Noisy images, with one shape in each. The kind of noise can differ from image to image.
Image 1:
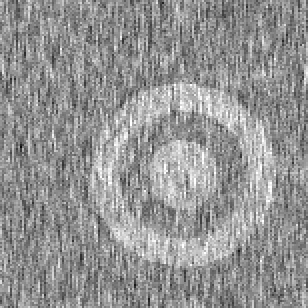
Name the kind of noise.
streaked along the columns
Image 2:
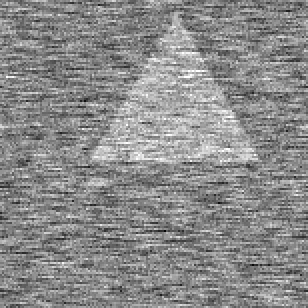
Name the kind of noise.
streaked along the rows
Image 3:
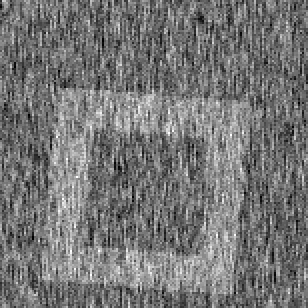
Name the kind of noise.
streaked along the columns
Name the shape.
square frame
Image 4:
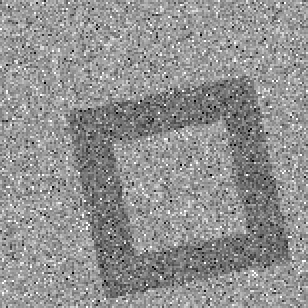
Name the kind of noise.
heavy tails
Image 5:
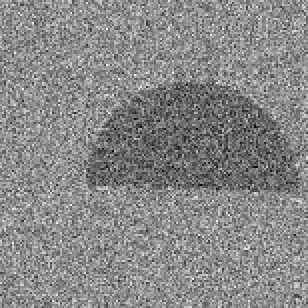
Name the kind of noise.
low rank plus noise
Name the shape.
half disc
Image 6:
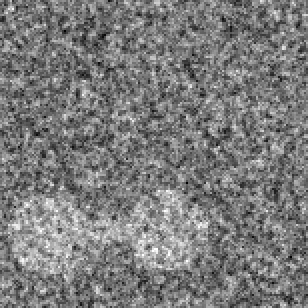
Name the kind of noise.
blotchy
